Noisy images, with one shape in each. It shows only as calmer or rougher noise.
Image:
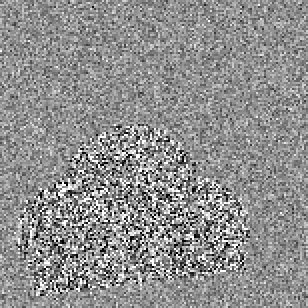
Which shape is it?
cloud
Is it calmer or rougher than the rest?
rougher
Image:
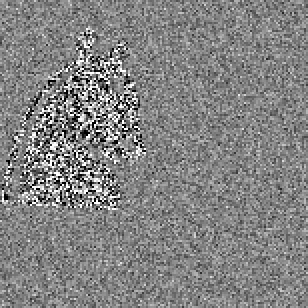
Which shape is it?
chess knight
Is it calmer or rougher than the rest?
rougher
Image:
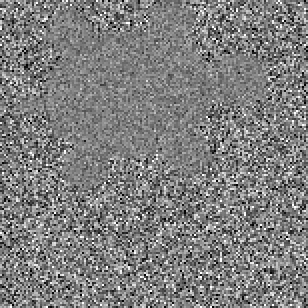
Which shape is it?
turtle
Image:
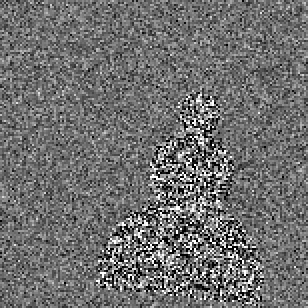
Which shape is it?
chess pawn
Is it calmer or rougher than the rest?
rougher
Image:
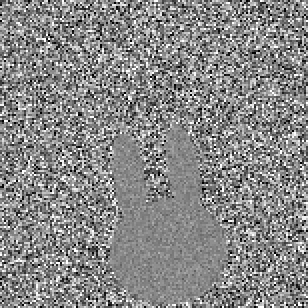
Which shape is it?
rabbit's head
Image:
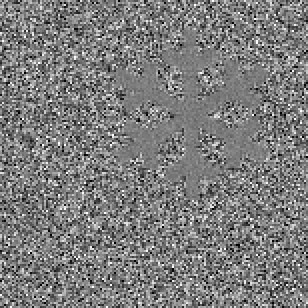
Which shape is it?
snowflake
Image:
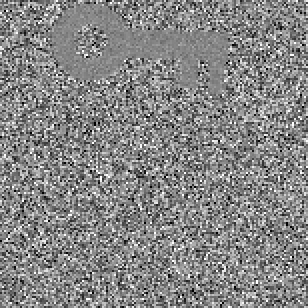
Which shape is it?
key
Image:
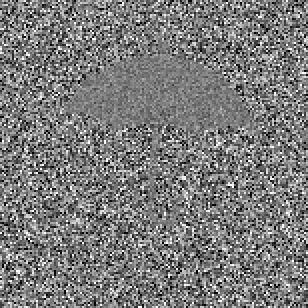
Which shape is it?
umbrella
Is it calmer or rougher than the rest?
calmer
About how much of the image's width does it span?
two thirds
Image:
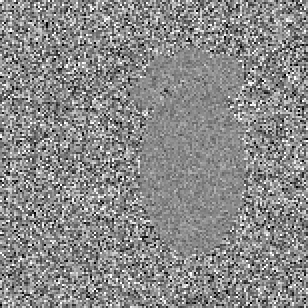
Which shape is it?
footprint
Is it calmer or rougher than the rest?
calmer
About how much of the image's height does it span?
two thirds
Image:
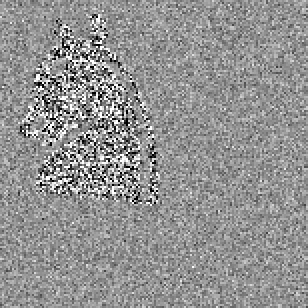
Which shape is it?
chess knight
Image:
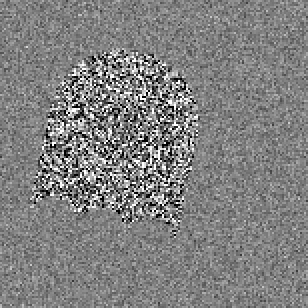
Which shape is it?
ghost
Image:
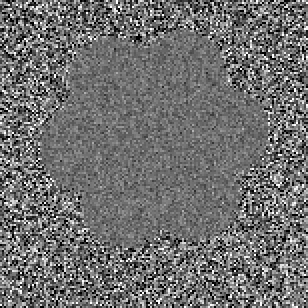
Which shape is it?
flower
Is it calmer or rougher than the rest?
calmer
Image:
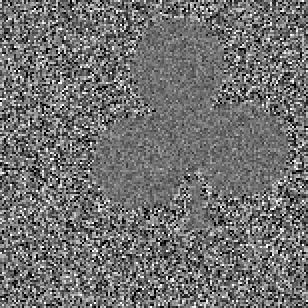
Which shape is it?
club
